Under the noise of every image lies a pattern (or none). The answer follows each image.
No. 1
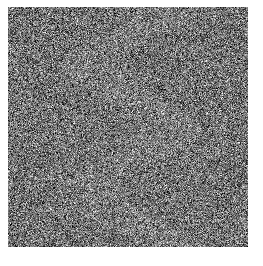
a wavy band
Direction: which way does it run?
top to bottom
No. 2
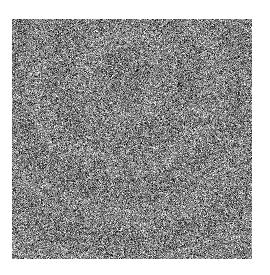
rings round one point
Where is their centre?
top middle
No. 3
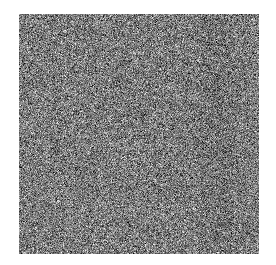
one vertical stripe
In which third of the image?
right
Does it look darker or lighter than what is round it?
darker
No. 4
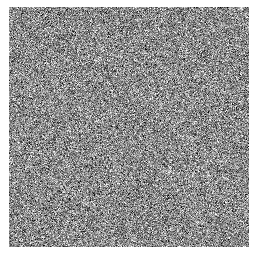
only noise
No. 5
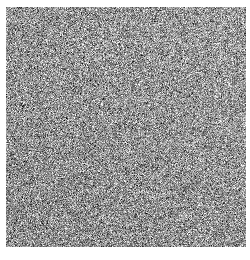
a smooth slope
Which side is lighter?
top right
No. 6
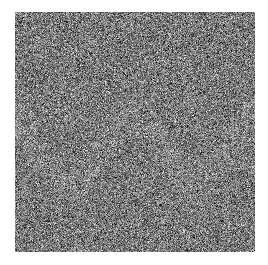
a wavy band
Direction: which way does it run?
left to right
